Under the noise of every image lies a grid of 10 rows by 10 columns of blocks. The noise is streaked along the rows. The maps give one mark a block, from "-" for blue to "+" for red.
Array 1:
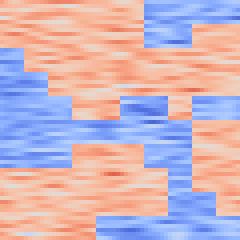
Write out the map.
+ + + + + + - - - -
+ + + + + + - - + +
- + + + + + + + + +
- - + + + + + + + +
- - - + + - - + - -
- - - - - - - - + +
- - - + + + - - + +
+ + + + + + + - + +
+ + + + + + + - - +
+ + + + - - - - - -
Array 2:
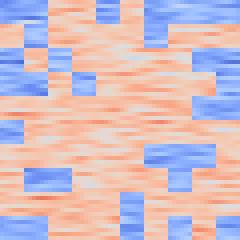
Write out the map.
- - + + - + - - - -
+ - + + + + - + + +
- + - + + + + + - -
- - + - + + + + + -
+ + + + + + + + - -
- + + + + + + + + +
+ + + + + + - - - +
+ - - + + + + - + +
+ + + + + - + + + +
- - + + + - + - + -
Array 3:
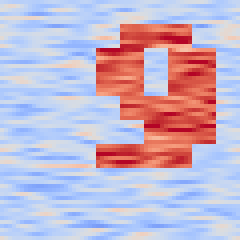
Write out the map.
- - - - - - - - - -
- - - - - + + + - -
- - - - + + - + + -
- - - - + + - + + -
- - - - - + + + + -
- - - - - - + + + -
- - - - + + + + - -
- - - - - - - - - -
- - - - - - - - - -
- - - - - - - - - -
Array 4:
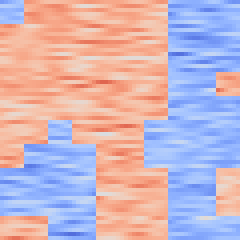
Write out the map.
- + + + + + + - - -
+ + + + + + + - - -
+ + + + + + + - - -
+ + + + + + + - - +
+ + + + + + + - - -
+ + - + + + - - - -
+ - - - + + - - - -
- - - - + + + - - +
- - - - + + + - - +
+ + - - + + + - - -
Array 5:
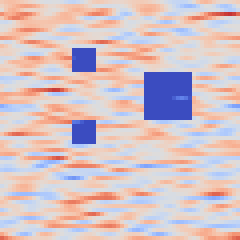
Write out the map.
+ + + + + + + + + +
+ + + + + + + + + +
+ + + - + + + + + +
+ + + + + + - - + +
+ + + + + + - - + +
+ + + - + + + + + +
+ + + + + + + + + +
+ + + + + + + + + +
+ + + + + + + + + +
+ + + + + + + + + +
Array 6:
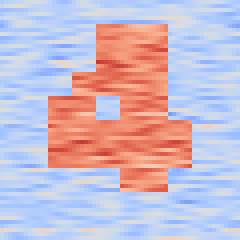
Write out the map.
- - - - - - - - - -
- - - - + + + - - -
- - - - + + + - - -
- - - + + + + - - -
- - + + - + + - - -
- - + + + + + + - -
- - + + + + + + - -
- - - - - + + - - -
- - - - - - - - - -
- - - - - - - - - -
